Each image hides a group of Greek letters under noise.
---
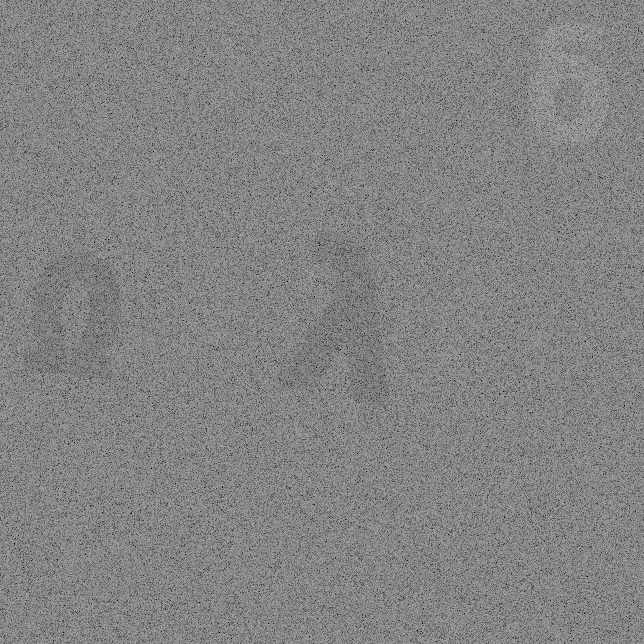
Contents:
top right: light delta; middle left: dark omega; centre: dark lambda
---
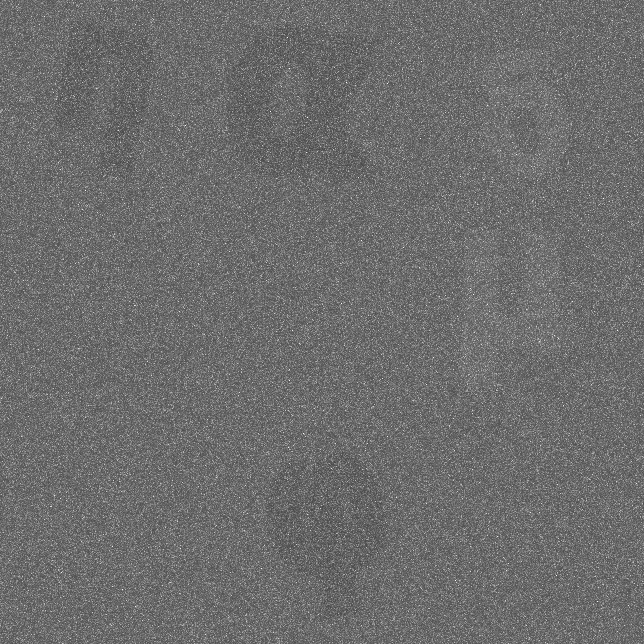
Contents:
top left: dark eta; top middle: dark alpha; top right: light delta; middle right: light mu; bottom middle: dark phi
